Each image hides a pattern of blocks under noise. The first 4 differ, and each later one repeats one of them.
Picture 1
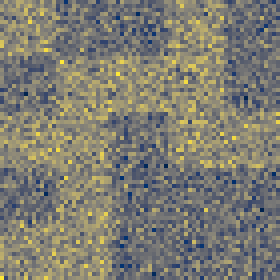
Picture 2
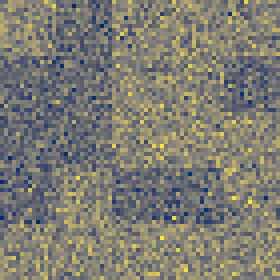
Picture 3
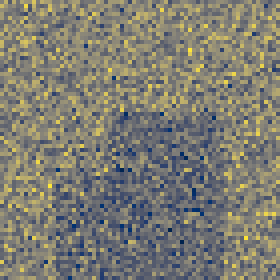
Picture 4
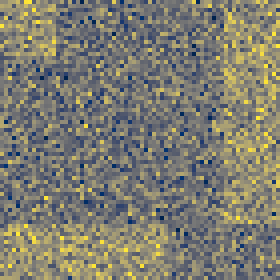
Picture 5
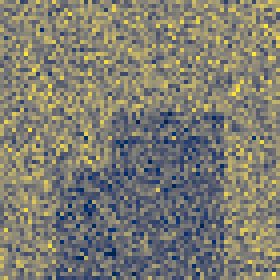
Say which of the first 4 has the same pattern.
3
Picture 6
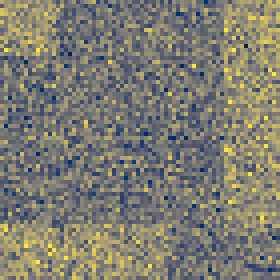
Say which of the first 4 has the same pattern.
4
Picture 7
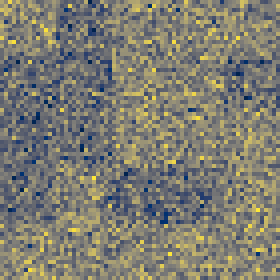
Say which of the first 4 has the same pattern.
2
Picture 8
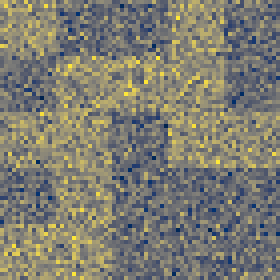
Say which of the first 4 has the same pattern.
1
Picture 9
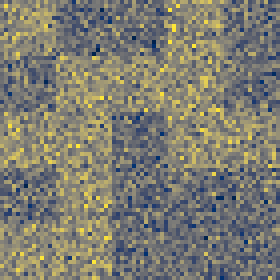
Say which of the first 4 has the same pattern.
1
